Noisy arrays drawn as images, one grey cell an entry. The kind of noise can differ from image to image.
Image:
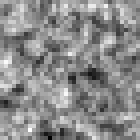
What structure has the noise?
blotchy
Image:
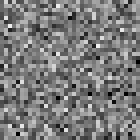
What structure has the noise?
independent entries
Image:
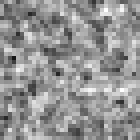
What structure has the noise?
blotchy
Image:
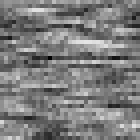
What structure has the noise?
streaked along the rows
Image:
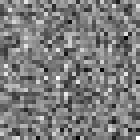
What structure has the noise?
low rank plus noise
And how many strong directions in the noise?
five to eight
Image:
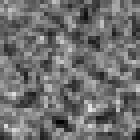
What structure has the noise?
blotchy
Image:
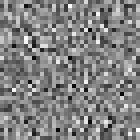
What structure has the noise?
low rank plus noise
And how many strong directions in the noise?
three or four
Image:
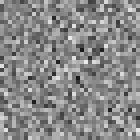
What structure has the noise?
independent entries
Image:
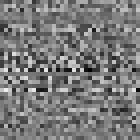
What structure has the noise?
rows of uneven size
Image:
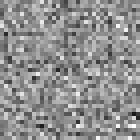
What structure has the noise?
low rank plus noise
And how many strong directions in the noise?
five to eight
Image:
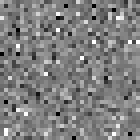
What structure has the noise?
heavy tails
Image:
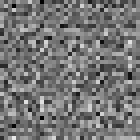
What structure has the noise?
low rank plus noise
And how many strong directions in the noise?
three or four
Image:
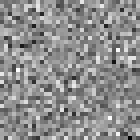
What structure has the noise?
independent entries
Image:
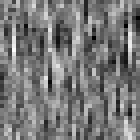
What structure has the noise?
streaked along the columns
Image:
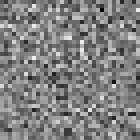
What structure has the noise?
low rank plus noise
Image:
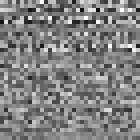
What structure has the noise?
rows of uneven size
